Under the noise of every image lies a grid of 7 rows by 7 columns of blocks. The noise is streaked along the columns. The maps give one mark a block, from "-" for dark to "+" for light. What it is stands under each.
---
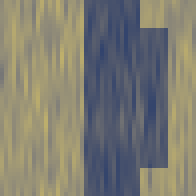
+ + + - - + +
+ + + - - - +
+ + + - - - +
+ + + - - - +
+ + + - - - +
+ + + - - - +
+ + + - - + +
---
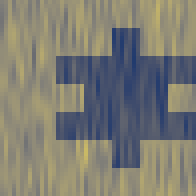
+ + + + + + +
+ + + + - + +
+ + - - - - -
+ + + - - - +
+ + - - - - -
+ + + + - + +
+ + + + + + +
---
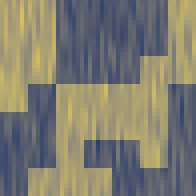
+ + - - - - +
+ + - - - - +
+ + - - - + +
+ - + + + + -
- - + + + + -
- - + - - + -
- + + + - - -
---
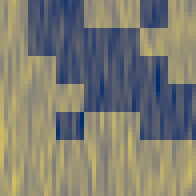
+ - - + + - +
+ - - - - + +
+ + - - - - +
+ + + - - - -
+ + - + + - -
+ + + + + + +
+ + + + + + +
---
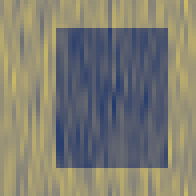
+ + + + + + +
+ + - - - - +
+ + - - - - +
+ + - - - - +
+ + - - - - +
+ + - - - - +
+ + + + + + +
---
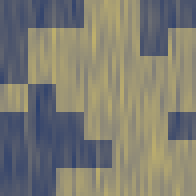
- - - + + - -
- + + + + - +
- + + + + + +
+ - + + + + +
- - - + + + -
- - - - + + +
- - + + + + +
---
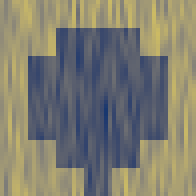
+ + + + + + +
+ + - - - + +
+ - - - - - +
+ - - - - - +
+ - - - - - +
+ + - - - + +
+ + + - + + +
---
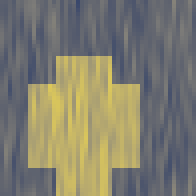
- - - - - - -
- - - - - - -
- - + + - - -
- + + + + - -
- + + + + - -
- + + + + - -
- - + + - - -
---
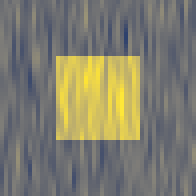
- - - - - - -
- - - - - - -
- - + + + - -
- - + + + - -
- - + + + - -
- - - - - - -
- - - - - - -
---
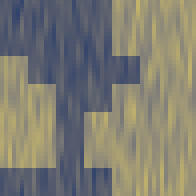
- - - - + + +
- - - - + + +
+ - - - - + +
+ + - - + + +
+ + - + + + +
+ + - + + + +
- - - - + + +
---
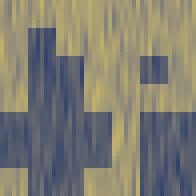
+ + + + + + +
+ - + + + + +
+ - - + + - +
+ - - + + + +
- - - - + - -
- - - - + - -
+ - - + + - -
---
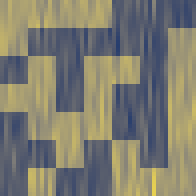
+ + + + - - -
+ - - - - - +
- + - + + - +
+ + - + - - +
- + + + - - +
- - + - + - +
- + - - + + +
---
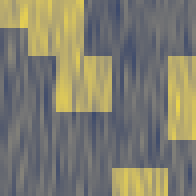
+ + + - - - -
- + + - - - -
- - + + - - +
- - + + - - +
- - - - - - +
- - - - - - -
- - - - + + -
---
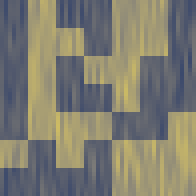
- + - - + + -
- + + - + + -
- + - + + - -
- + - - + - -
- + + + - - +
+ - + - + + +
- - - - + + +
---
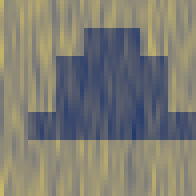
+ + + + + + +
+ + + - - + +
+ + - - - - +
+ + - - - - +
+ - - - - - -
+ + + + + + +
+ + + + + + +
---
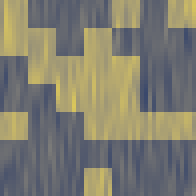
+ - - - + - +
+ + - + - - -
- + + + + - -
- - + + + - -
+ - - + + + +
- - - - - - -
- - - + - - -
